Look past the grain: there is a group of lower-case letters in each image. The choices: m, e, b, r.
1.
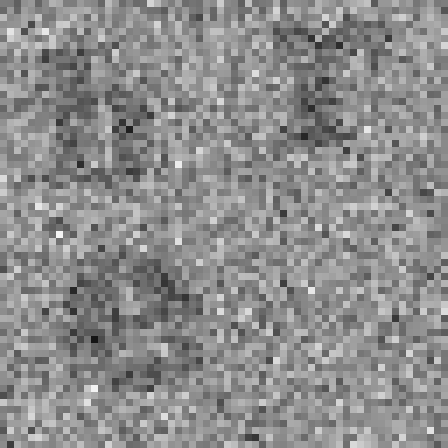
top left: dark b; top right: dark r; bottom left: dark e
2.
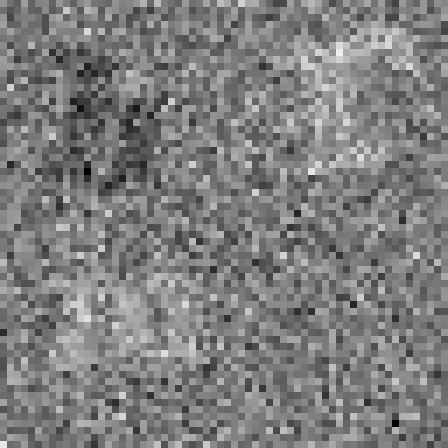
top left: dark b; top right: light r; bottom left: light m
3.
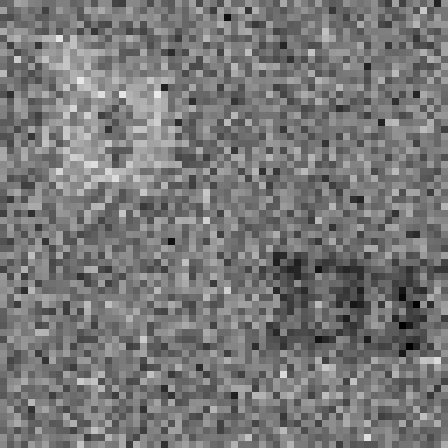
top left: light b; bottom right: dark m
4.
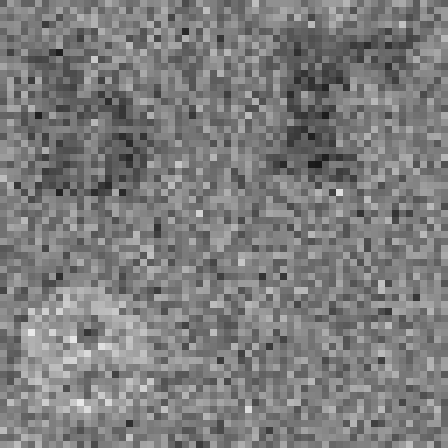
top left: dark b; top right: dark r; bottom left: light e
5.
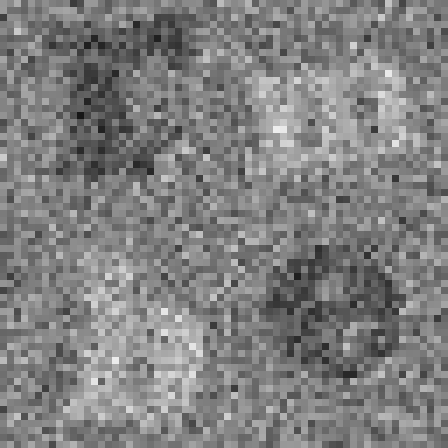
top left: dark r; top right: light m; bottom left: light b; bottom right: dark e
